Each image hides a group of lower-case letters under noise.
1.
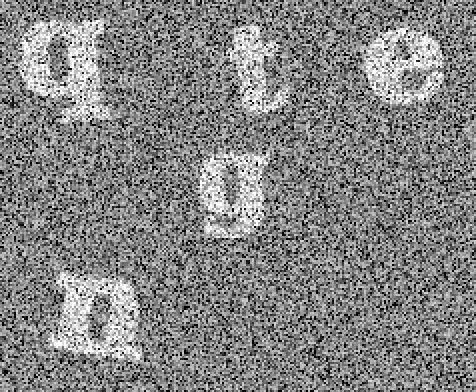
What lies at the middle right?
nothing
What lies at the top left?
q
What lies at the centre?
g
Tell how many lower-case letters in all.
5
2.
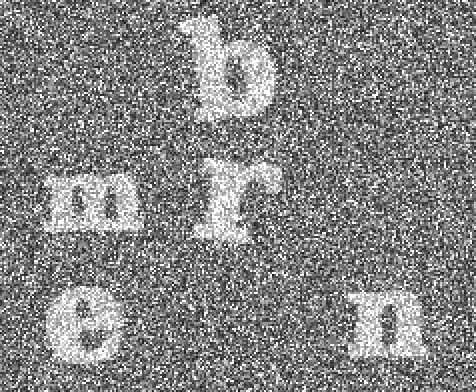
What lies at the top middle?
b
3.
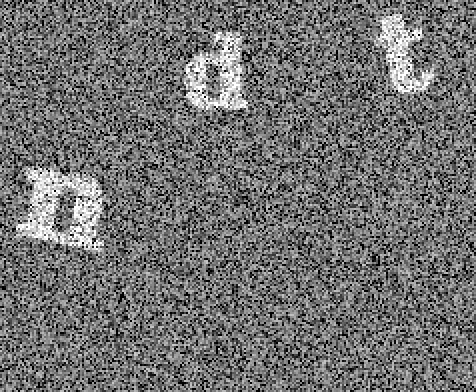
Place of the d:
top middle
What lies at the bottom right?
nothing
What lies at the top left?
nothing
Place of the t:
top right
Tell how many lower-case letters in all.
3
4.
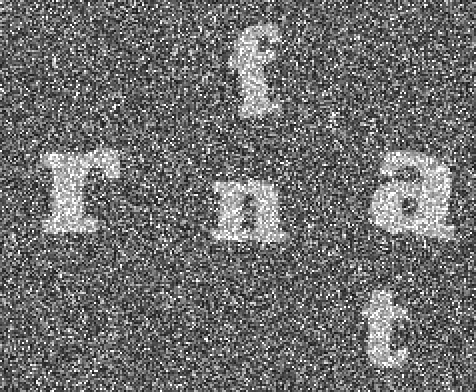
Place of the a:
middle right
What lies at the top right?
nothing
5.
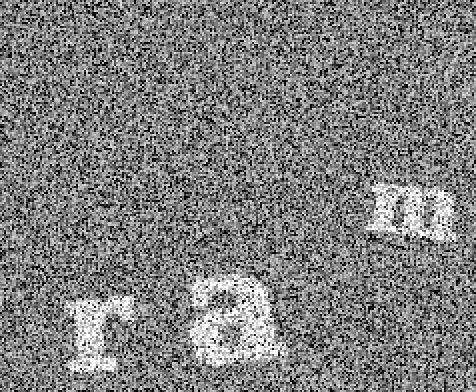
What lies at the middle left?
nothing
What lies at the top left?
nothing
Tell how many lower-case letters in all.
3
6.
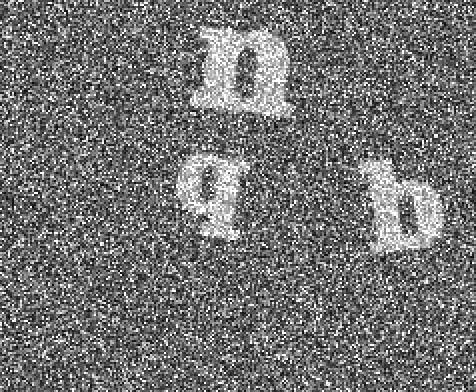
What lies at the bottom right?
nothing
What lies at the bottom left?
nothing
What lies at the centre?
q
